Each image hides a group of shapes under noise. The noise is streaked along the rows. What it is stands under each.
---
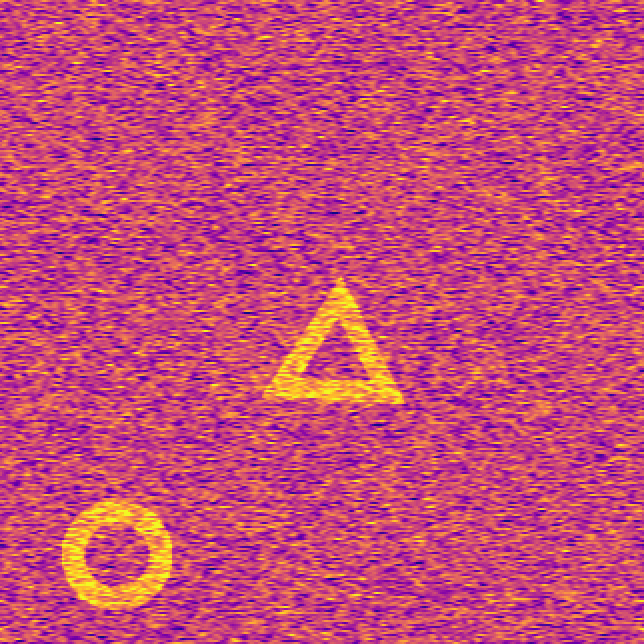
centre: triangle frame; bottom left: ring
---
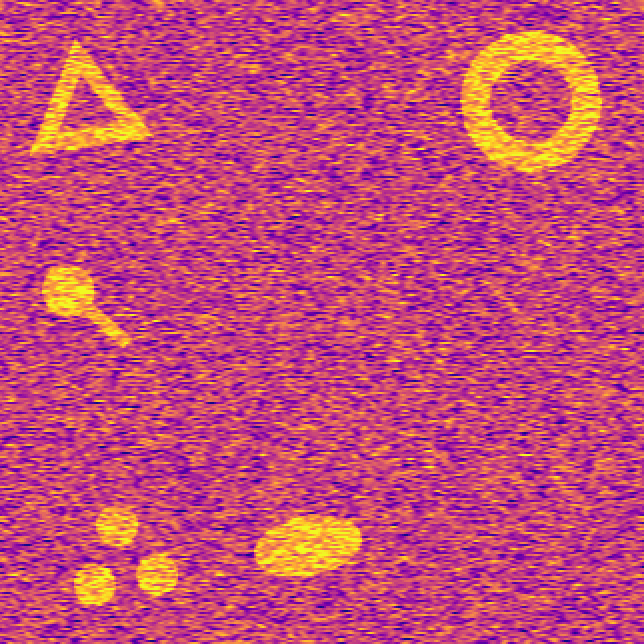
top left: triangle frame; top right: ring; middle left: lollipop; bottom left: three dots; bottom middle: ellipse
